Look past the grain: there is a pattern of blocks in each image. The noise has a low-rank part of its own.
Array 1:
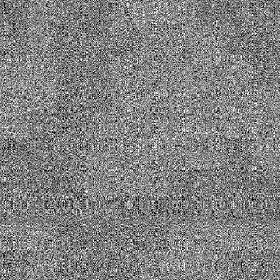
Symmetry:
mirrored about the diagonal from the bottom left
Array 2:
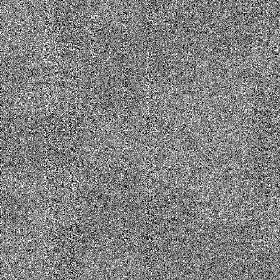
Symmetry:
top and bottom mirror each other
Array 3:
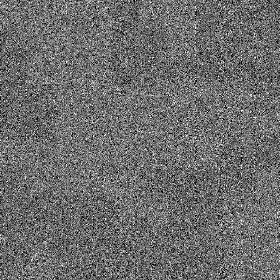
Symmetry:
no symmetry
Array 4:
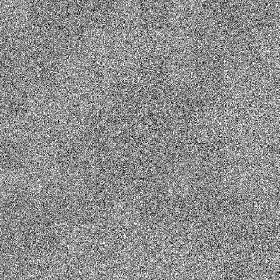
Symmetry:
mirrored about the diagonal from the top left
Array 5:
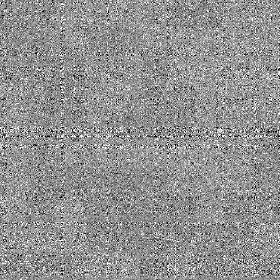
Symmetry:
no symmetry
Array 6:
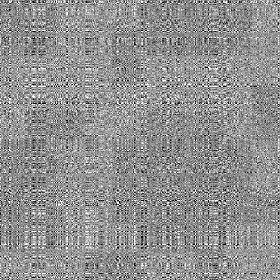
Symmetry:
mirrored about the diagonal from the top left
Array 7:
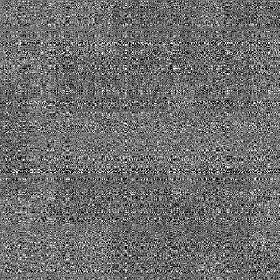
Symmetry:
top and bottom mirror each other
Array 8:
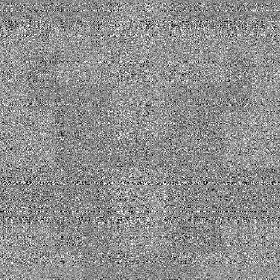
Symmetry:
left and right mirror each other
